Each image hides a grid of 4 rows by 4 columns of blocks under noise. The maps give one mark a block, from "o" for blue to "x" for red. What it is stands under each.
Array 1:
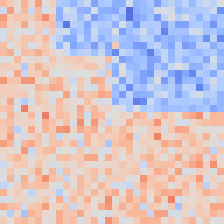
xooo
xxoo
xxxx
xxxx
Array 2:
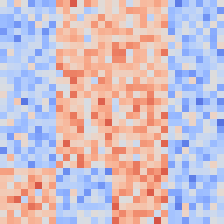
oxxo
oxxo
oxxo
xoxo
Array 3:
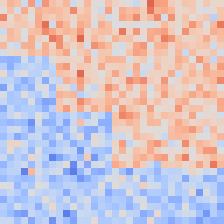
xxxx
oxxx
ooxx
oooo
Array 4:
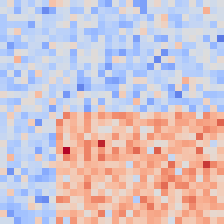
oooo
oooo
oxxx
oxxx
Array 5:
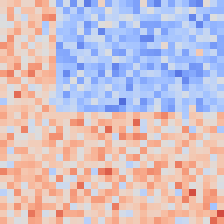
xooo
xooo
xxxx
xxxx
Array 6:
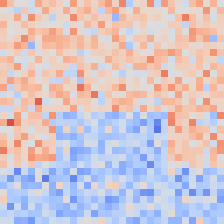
xxxx
xxxx
xoox
oooo
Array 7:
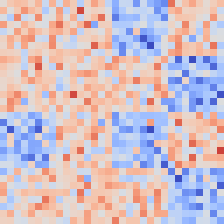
xxox
xxxo
oxox
xxxo
